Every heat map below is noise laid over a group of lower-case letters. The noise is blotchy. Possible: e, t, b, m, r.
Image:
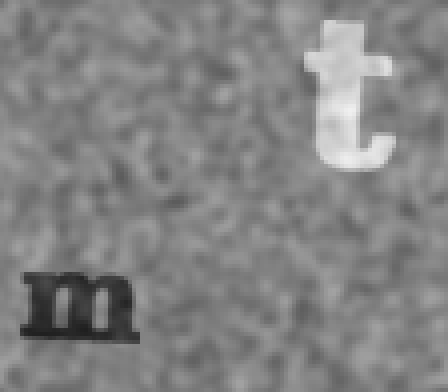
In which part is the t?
top right
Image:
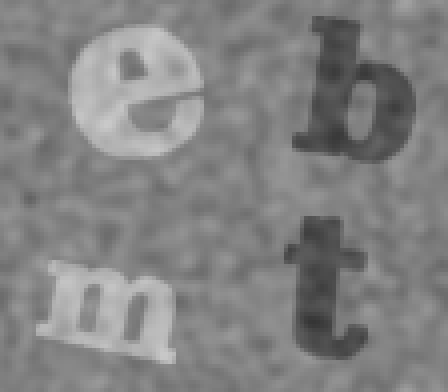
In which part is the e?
top left
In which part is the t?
bottom right
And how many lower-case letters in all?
4
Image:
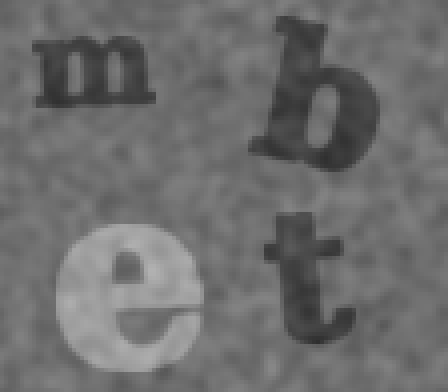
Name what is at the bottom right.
t
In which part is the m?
top left
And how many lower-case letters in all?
4
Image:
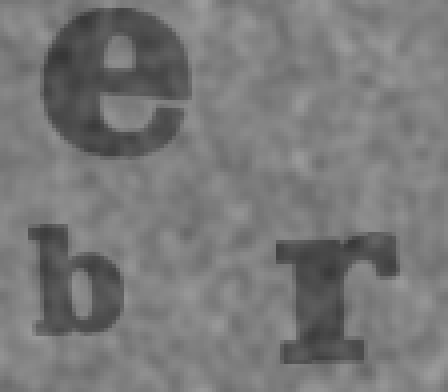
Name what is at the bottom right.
r
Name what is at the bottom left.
b
